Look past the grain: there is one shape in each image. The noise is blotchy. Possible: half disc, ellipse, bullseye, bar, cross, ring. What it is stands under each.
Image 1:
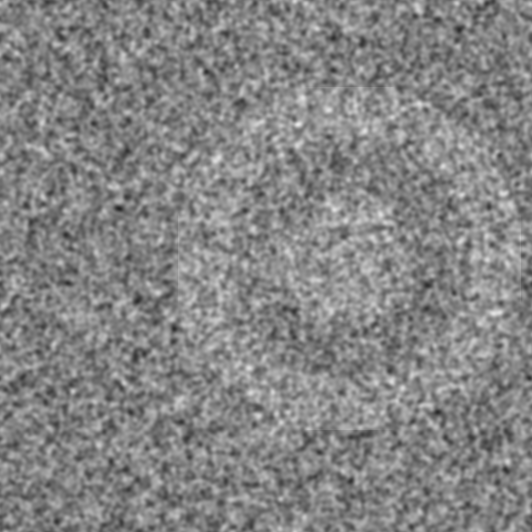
bullseye
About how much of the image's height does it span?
two thirds
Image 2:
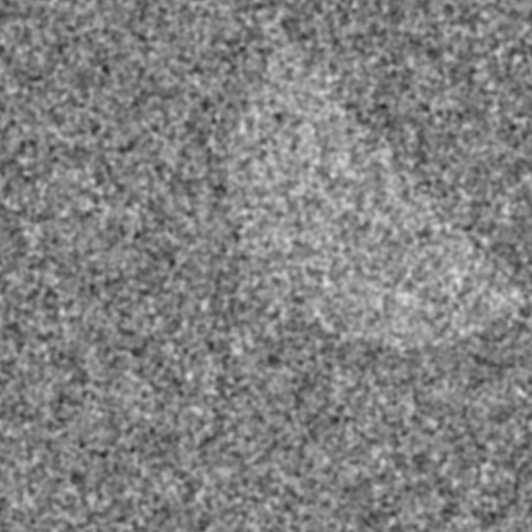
half disc
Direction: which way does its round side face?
down and left
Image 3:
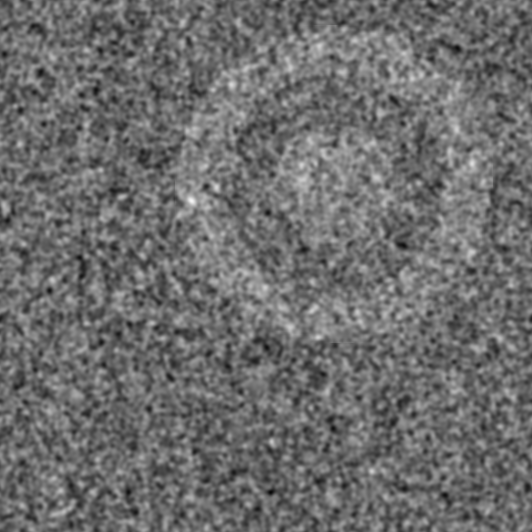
bullseye
